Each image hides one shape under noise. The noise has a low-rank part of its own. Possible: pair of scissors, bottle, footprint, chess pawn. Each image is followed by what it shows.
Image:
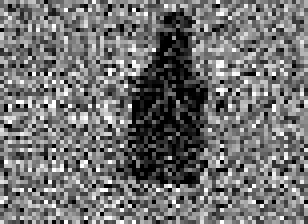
dark bottle
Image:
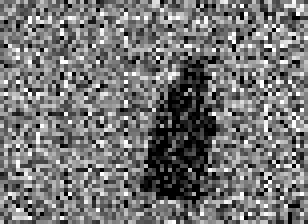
dark bottle
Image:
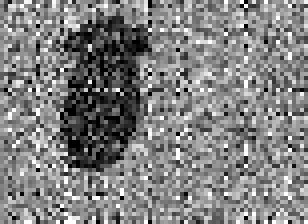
dark footprint
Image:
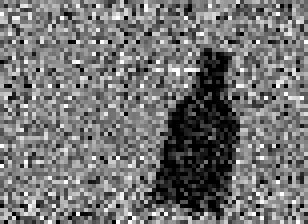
dark bottle
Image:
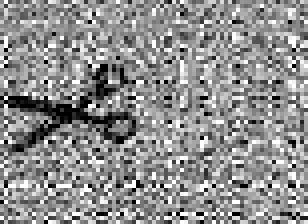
dark pair of scissors, middle left
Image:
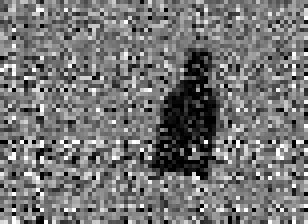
dark bottle
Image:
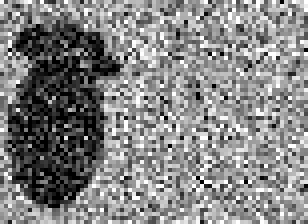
dark footprint
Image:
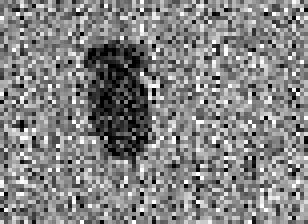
dark footprint
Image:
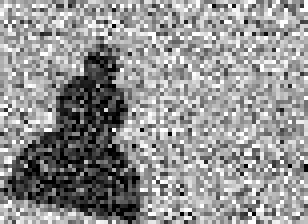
dark chess pawn
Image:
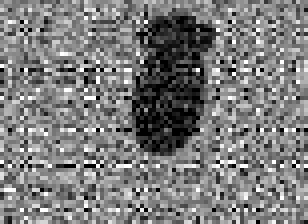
dark footprint
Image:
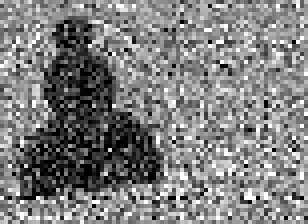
dark chess pawn
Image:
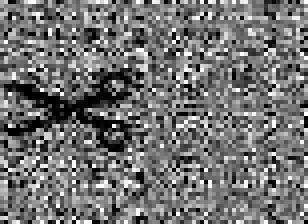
dark pair of scissors, middle left
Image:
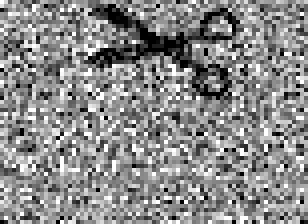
dark pair of scissors
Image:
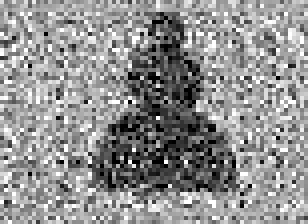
dark chess pawn
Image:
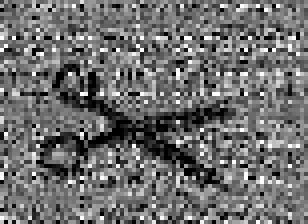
dark pair of scissors
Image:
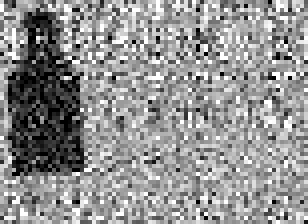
dark bottle
